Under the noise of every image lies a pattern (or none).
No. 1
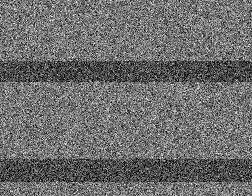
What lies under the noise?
bands of rows
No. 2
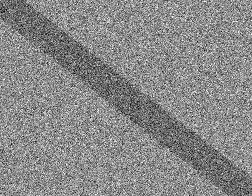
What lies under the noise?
a diagonal band
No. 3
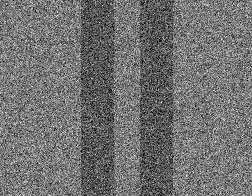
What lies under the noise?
bands of columns
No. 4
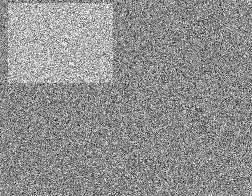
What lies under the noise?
one block
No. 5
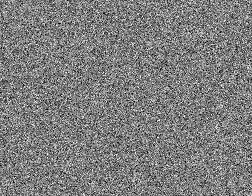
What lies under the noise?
only noise
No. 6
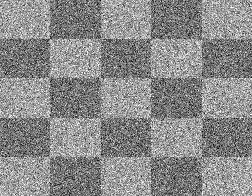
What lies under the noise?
a checkerboard
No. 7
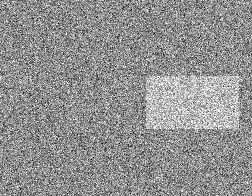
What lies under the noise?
one block
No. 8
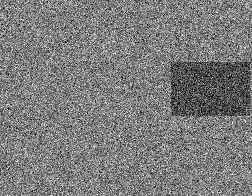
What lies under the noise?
one block
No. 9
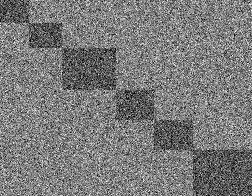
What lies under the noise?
blocks along the diagonal
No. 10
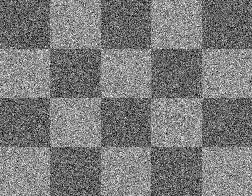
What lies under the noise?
a checkerboard
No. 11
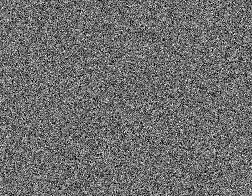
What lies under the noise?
only noise
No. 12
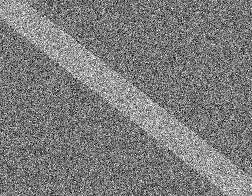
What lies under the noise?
a diagonal band
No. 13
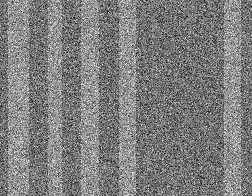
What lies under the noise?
bands of columns
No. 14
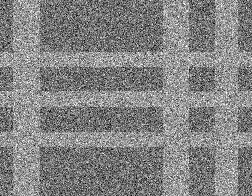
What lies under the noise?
bands of rows crossing bands of columns
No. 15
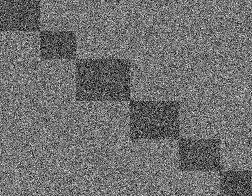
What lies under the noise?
blocks along the diagonal
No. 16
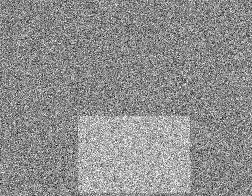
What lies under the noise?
one block
